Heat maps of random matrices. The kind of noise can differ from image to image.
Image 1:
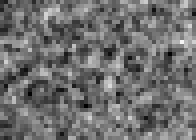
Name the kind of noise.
blotchy
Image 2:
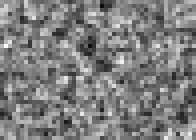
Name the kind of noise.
blotchy
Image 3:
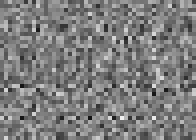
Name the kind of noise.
low rank plus noise
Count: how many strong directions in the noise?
two
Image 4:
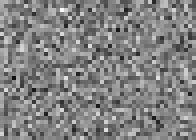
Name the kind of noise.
independent entries
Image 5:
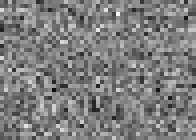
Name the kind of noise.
low rank plus noise
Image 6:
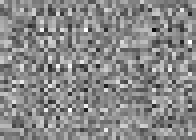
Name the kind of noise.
low rank plus noise
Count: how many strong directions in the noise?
one
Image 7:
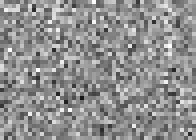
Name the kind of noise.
independent entries
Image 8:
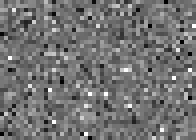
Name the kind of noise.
heavy tails
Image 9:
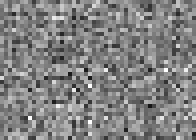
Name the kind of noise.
low rank plus noise
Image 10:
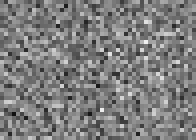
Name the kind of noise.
independent entries
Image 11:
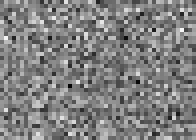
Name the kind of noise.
low rank plus noise
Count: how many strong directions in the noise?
five to eight
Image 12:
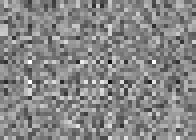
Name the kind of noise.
low rank plus noise
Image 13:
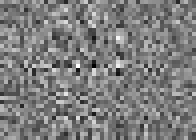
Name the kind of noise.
low rank plus noise
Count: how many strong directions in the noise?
two
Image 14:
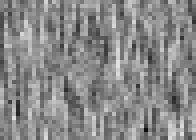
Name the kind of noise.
streaked along the columns
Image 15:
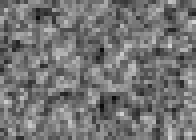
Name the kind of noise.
blotchy
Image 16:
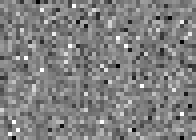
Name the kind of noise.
heavy tails
